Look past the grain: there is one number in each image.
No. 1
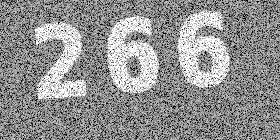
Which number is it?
266
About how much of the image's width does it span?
two thirds
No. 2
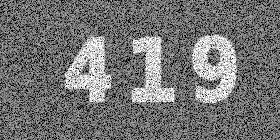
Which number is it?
419
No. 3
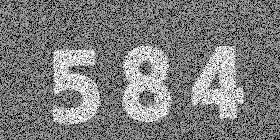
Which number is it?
584
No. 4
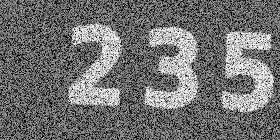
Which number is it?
235
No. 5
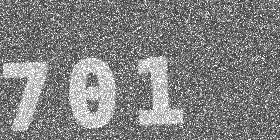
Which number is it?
701
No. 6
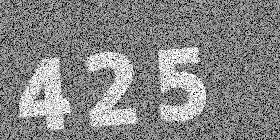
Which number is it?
425
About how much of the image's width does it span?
two thirds
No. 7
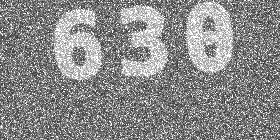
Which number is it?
630
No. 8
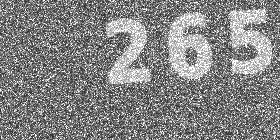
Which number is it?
265
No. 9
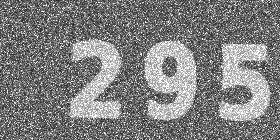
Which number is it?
295
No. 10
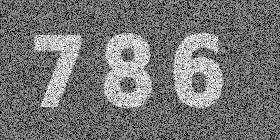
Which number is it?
786
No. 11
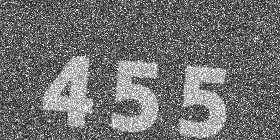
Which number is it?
455
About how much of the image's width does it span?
two thirds
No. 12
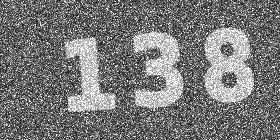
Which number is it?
138
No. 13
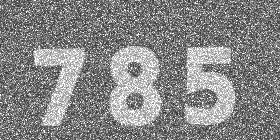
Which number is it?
785
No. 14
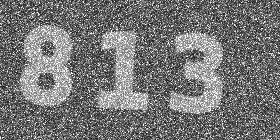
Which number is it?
813
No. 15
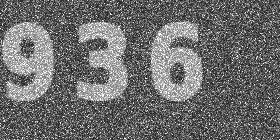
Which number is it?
936
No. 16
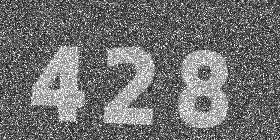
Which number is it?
428
